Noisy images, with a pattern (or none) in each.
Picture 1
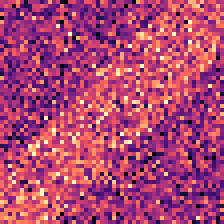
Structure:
a diagonal band
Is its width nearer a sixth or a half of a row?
a half
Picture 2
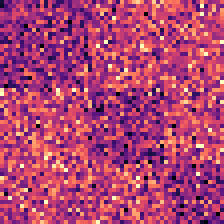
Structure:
blocks along the diagonal
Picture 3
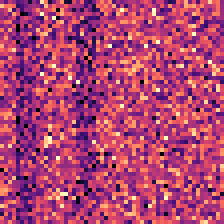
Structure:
bands of columns
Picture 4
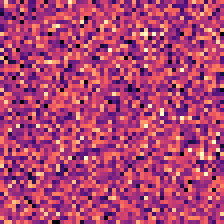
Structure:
only noise
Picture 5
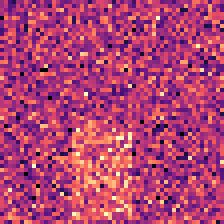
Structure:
one block
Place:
bottom middle
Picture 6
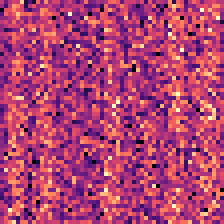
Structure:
bands of columns
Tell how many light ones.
5
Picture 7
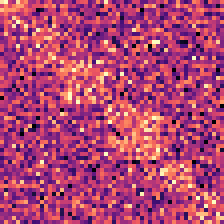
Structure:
blocks along the diagonal
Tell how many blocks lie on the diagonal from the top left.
6
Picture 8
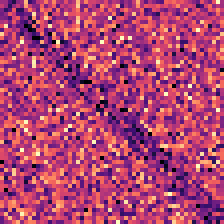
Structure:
a diagonal band
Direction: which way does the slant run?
top left to bottom right
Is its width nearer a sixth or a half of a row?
a sixth
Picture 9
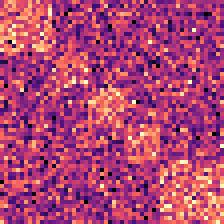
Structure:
blocks along the diagonal
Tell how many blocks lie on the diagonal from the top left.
5
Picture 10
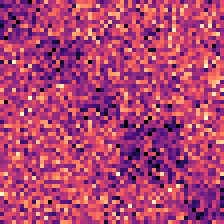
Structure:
blocks along the diagonal
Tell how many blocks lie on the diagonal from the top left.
5
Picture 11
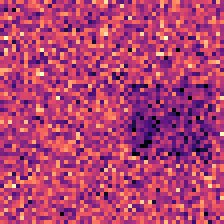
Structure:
one block
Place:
middle right
